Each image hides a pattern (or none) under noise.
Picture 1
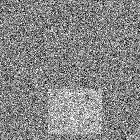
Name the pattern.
one block
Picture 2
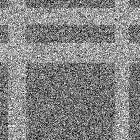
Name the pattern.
bands of rows crossing bands of columns
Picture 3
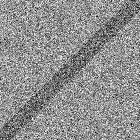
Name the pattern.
a diagonal band
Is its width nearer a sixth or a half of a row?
a sixth
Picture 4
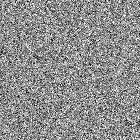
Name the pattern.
only noise
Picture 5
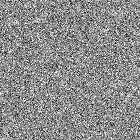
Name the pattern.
only noise
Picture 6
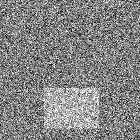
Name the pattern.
one block
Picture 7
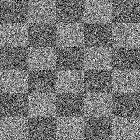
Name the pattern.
a checkerboard
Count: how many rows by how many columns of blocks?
6 by 5
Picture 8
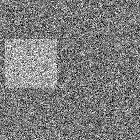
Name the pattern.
one block
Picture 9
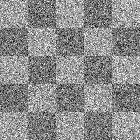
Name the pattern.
a checkerboard
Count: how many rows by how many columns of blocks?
5 by 5
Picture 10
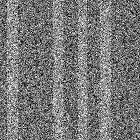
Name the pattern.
bands of columns
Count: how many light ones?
4
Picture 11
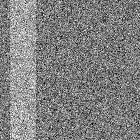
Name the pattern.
one band of columns
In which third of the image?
left
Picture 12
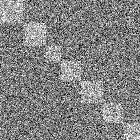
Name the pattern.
blocks along the diagonal
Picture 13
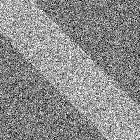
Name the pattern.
a diagonal band
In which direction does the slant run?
top left to bottom right
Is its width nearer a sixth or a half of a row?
a half
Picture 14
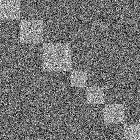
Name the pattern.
blocks along the diagonal
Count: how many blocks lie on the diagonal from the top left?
7
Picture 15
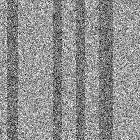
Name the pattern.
bands of columns
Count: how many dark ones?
4
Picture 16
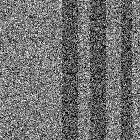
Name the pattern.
bands of columns
